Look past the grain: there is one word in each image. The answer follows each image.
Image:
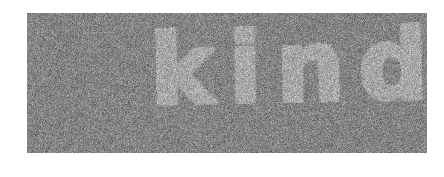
kind
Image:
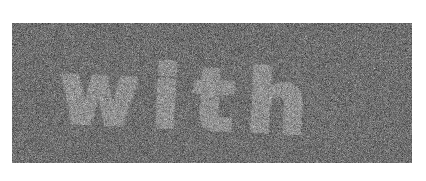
with
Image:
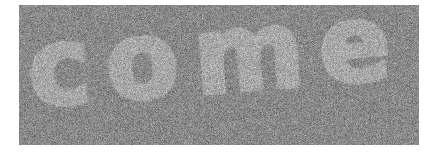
come
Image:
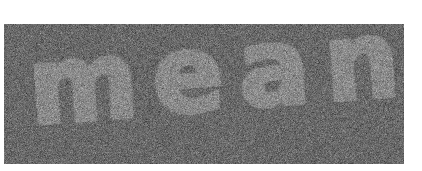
mean
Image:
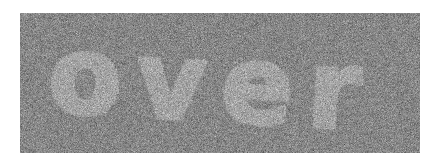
over
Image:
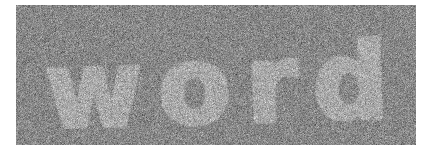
word
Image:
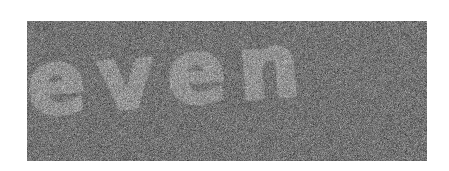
even
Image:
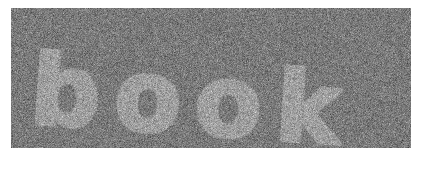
book
